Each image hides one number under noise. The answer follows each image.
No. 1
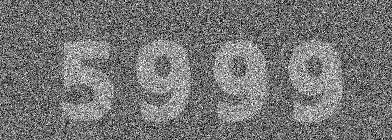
5999
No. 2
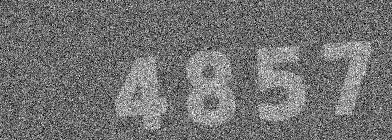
4857
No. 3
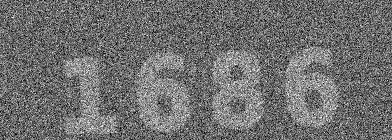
1686
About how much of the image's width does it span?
two thirds
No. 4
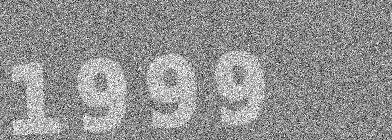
1999
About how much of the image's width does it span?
two thirds
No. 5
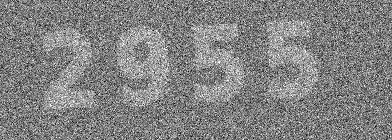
2955
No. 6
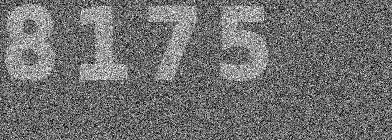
8175
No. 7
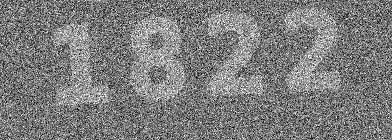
1822
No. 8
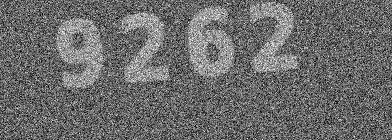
9262
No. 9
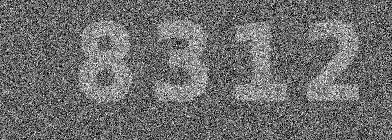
8312
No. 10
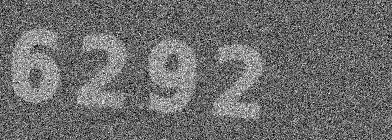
6292
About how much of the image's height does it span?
two thirds
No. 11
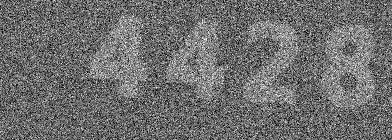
4428
